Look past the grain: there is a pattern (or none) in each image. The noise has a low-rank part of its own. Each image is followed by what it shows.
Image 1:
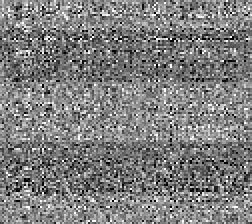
horizontal stripes
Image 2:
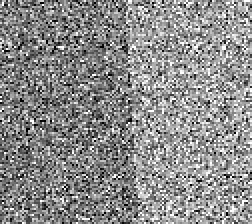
a sharp edge
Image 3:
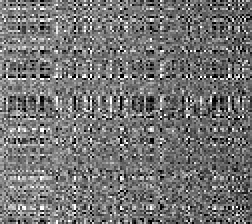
a smooth slope
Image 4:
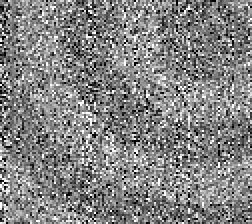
rings round one point
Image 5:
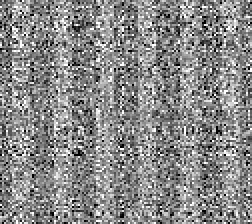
vertical stripes
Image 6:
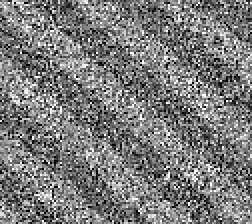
diagonal stripes
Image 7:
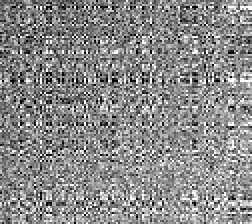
a smooth slope
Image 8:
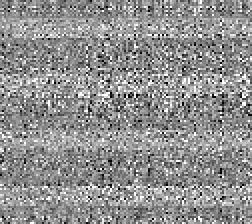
horizontal stripes
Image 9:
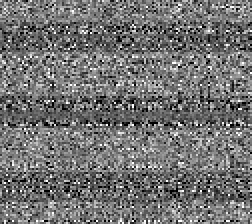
horizontal stripes
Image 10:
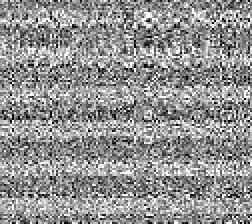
horizontal stripes
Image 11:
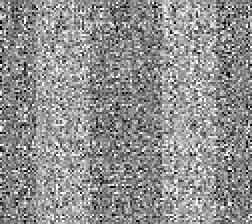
vertical stripes
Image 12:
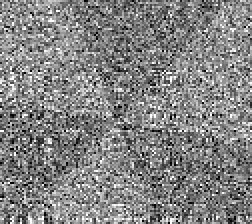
spokes from one point
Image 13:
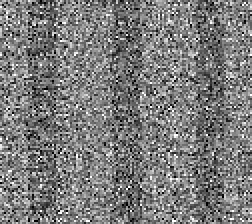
vertical stripes
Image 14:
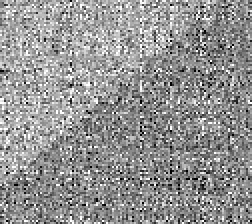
a sharp edge
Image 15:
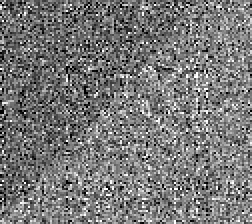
a sharp edge
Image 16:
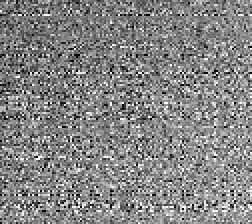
a smooth slope
